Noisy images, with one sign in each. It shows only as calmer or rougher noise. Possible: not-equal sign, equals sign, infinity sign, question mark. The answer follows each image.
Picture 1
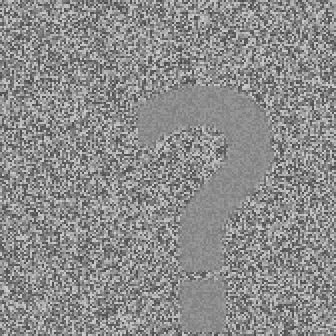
question mark
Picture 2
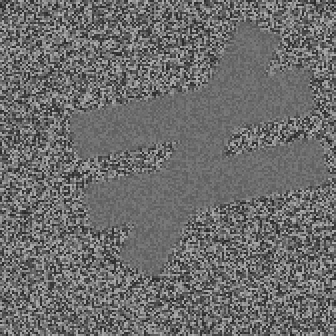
not-equal sign
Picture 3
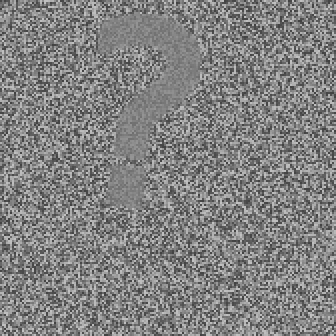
question mark
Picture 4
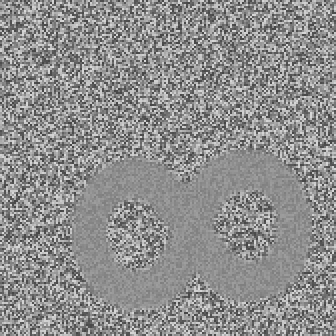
infinity sign
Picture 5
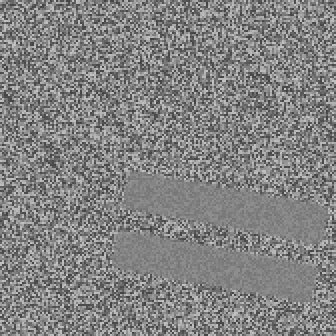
equals sign
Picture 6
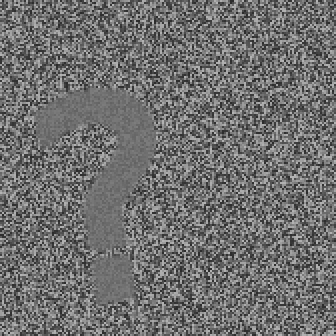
question mark
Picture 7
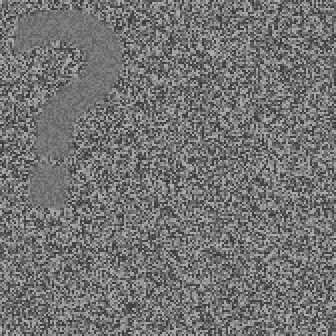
question mark
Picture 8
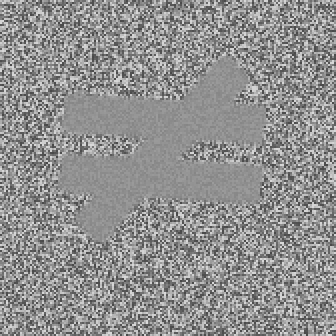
not-equal sign
